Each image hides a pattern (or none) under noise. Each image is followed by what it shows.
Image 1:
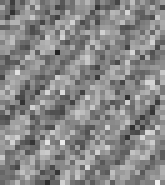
diagonal stripes
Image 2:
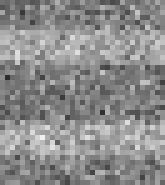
horizontal stripes
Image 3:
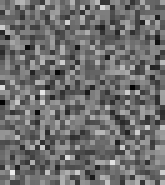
only noise
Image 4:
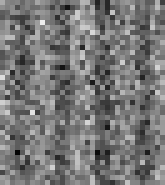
vertical stripes
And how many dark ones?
4
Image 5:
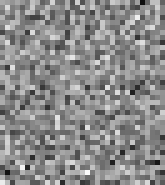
only noise
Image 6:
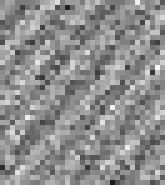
diagonal stripes
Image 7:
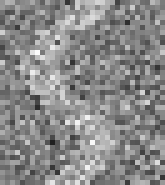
a wavy band
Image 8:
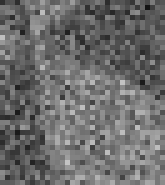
spokes from one point
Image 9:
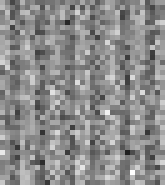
vertical stripes
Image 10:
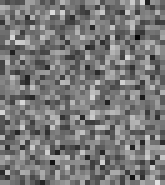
only noise
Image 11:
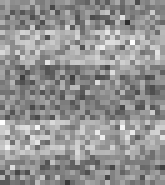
horizontal stripes
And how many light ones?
2
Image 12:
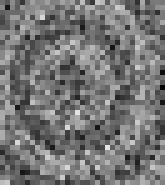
rings round one point
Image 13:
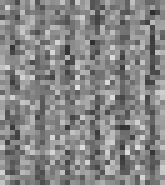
vertical stripes
